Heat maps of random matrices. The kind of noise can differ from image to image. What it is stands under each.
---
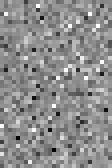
heavy tails
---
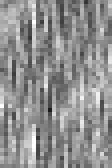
streaked along the columns
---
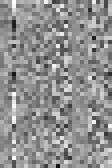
columns of uneven size
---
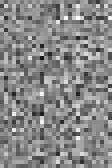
low rank plus noise
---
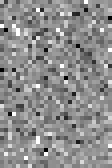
heavy tails
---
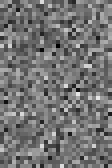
independent entries
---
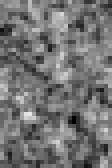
blotchy
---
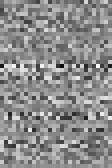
rows of uneven size
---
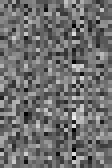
columns of uneven size
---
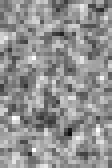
blotchy
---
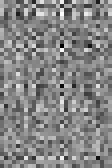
low rank plus noise
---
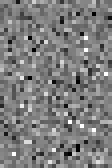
heavy tails
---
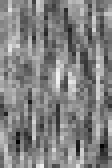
streaked along the columns
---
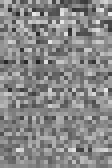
rows of uneven size
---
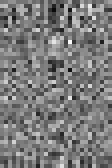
low rank plus noise
